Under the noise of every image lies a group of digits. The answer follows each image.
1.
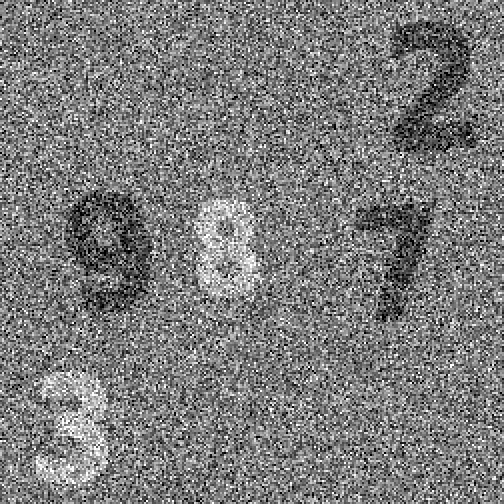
top right: dark 2; middle left: dark 9; centre: light 8; middle right: dark 7; bottom left: light 3
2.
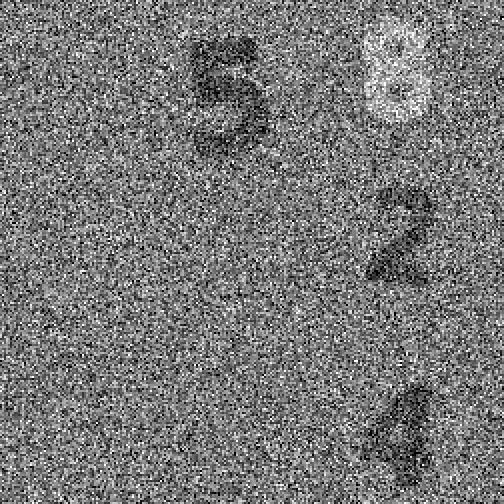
top middle: dark 5; top right: light 8; middle right: dark 2; bottom right: dark 4
